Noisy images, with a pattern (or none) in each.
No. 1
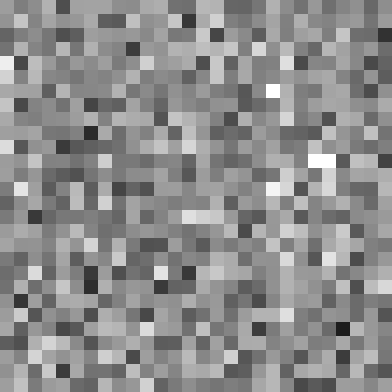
only noise
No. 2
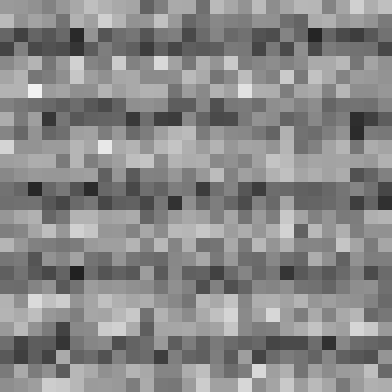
horizontal stripes
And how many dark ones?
5
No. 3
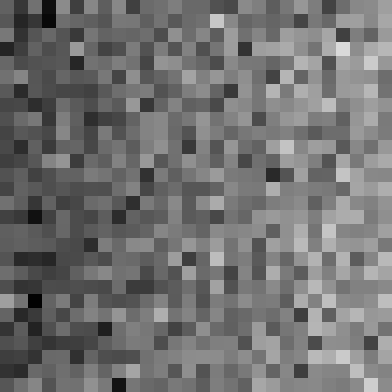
a smooth slope
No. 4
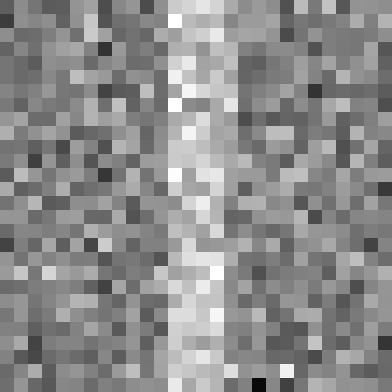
one vertical stripe
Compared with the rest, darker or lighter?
lighter
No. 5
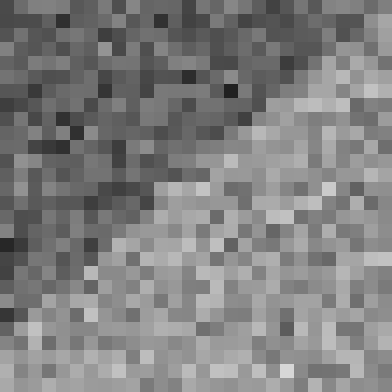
a sharp edge
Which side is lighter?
bottom right
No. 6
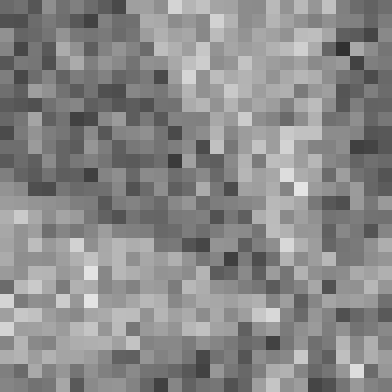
spokes from one point
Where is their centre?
bottom right
